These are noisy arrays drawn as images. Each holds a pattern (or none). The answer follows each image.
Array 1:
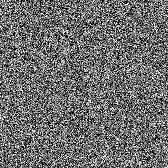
only noise
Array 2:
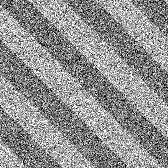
diagonal stripes
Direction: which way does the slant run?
top left to bottom right
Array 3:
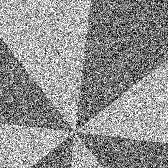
spokes from one point
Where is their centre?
bottom middle
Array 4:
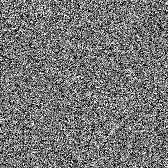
only noise
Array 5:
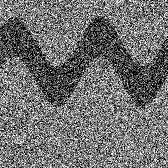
a wavy band
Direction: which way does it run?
left to right
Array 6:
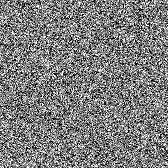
only noise
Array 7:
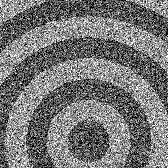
rings round one point
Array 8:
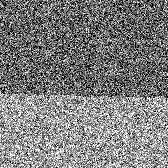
a sharp edge
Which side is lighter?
bottom
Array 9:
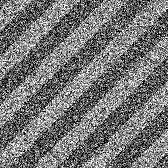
diagonal stripes
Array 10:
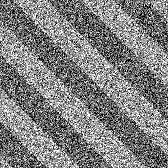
diagonal stripes
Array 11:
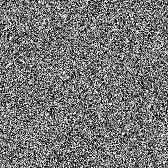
only noise
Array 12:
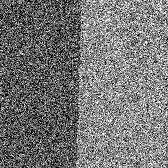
a sharp edge
